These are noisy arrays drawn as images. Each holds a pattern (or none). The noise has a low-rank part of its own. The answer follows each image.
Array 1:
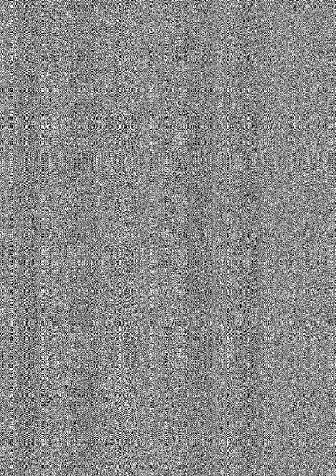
bands of columns
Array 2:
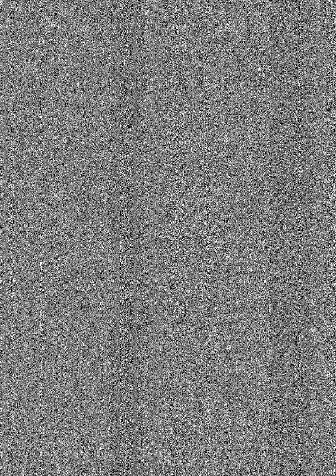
bands of columns
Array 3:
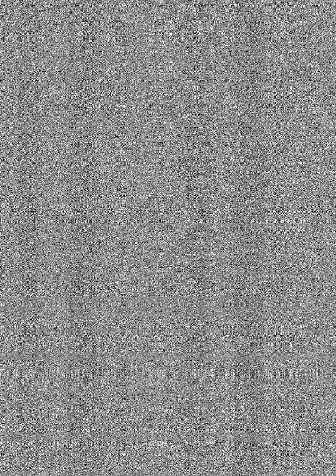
bands of columns
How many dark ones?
4
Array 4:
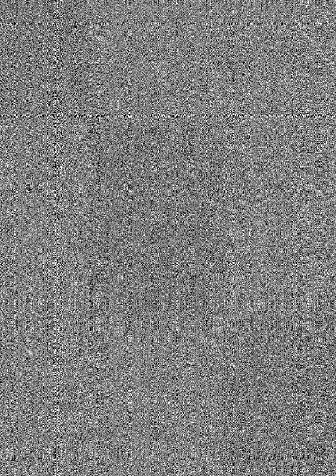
blocks along the diagonal
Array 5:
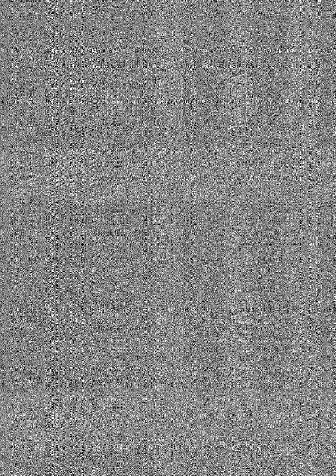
bands of rows crossing bands of columns
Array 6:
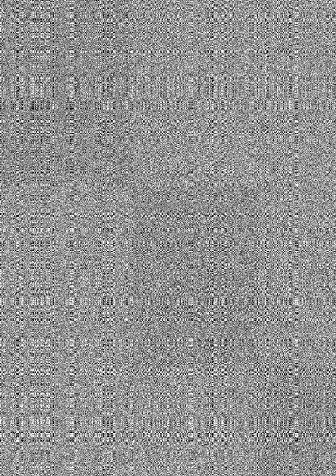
blocks along the diagonal
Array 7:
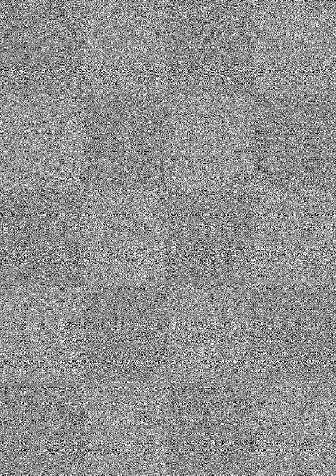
a checkerboard
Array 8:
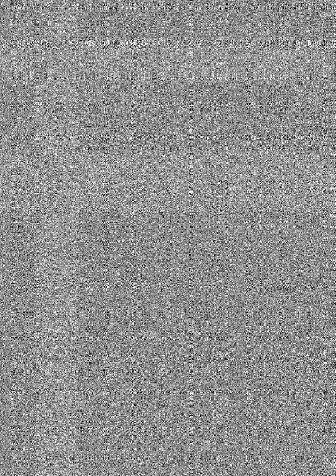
bands of rows crossing bands of columns
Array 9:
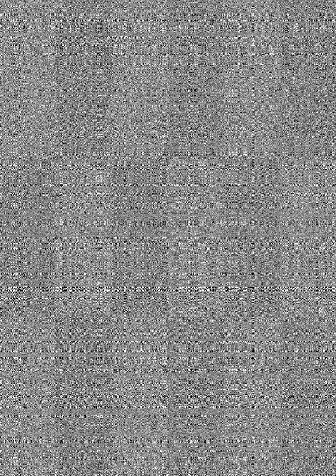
a checkerboard
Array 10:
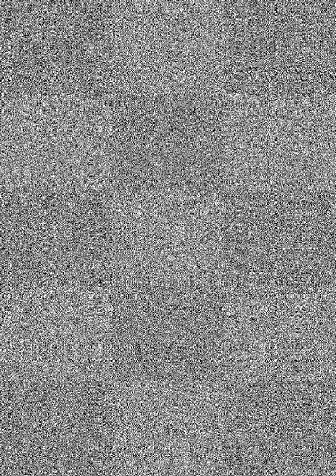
a checkerboard
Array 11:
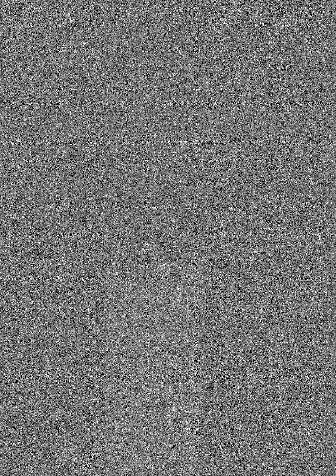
one block
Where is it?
bottom middle
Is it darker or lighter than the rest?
lighter
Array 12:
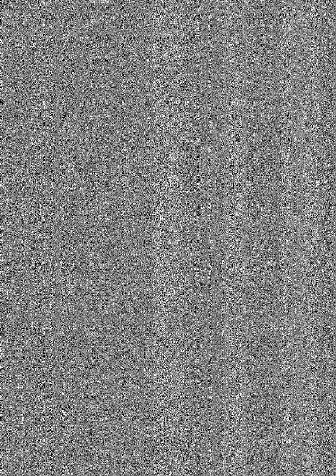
bands of columns
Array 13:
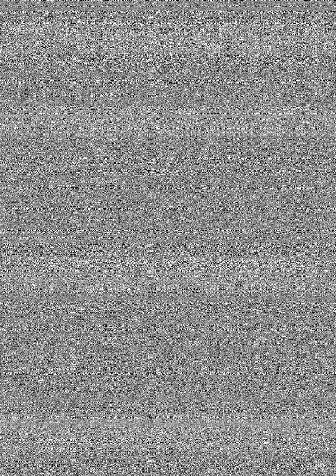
bands of rows
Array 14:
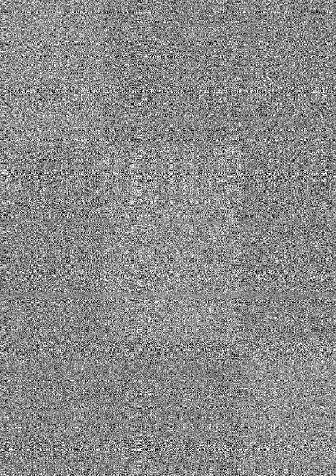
blocks along the diagonal
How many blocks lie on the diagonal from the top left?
3
